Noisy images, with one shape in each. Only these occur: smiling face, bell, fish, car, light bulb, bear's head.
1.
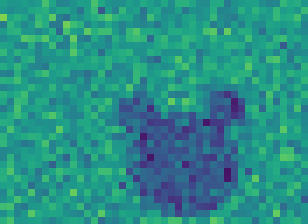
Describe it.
dark bear's head
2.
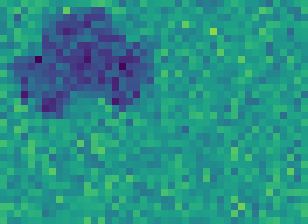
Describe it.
dark car
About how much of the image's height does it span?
half
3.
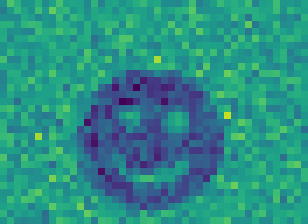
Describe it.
dark smiling face
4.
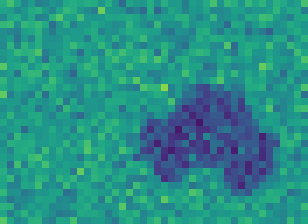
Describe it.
dark car
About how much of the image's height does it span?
half
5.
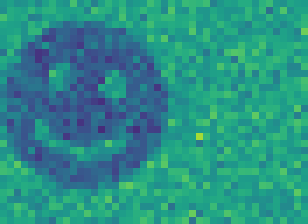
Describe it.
dark smiling face
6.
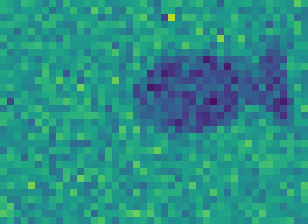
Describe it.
dark fish
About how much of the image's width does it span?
half
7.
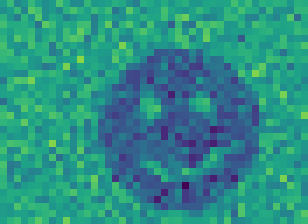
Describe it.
dark smiling face
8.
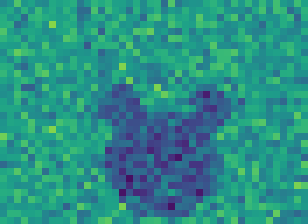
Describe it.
dark bear's head
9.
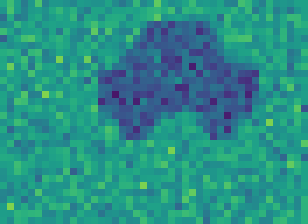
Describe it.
dark car
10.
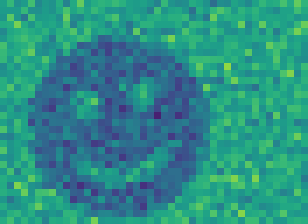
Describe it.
dark smiling face
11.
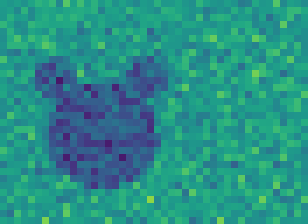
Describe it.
dark bear's head
